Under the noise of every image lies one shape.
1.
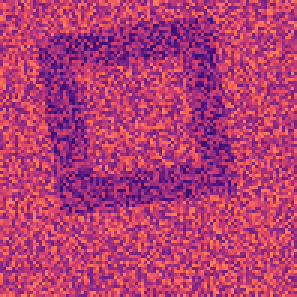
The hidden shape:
square frame
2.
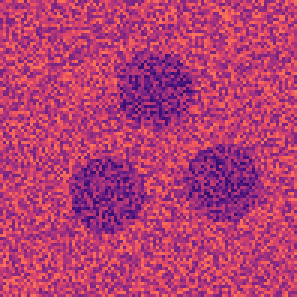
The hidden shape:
three dots
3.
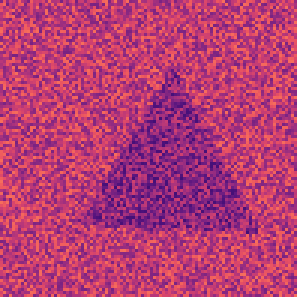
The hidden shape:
triangle
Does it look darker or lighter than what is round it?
darker
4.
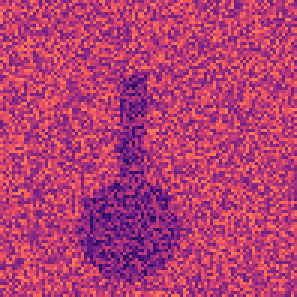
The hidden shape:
lollipop
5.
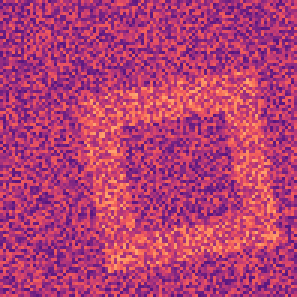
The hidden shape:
square frame
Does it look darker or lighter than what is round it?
lighter
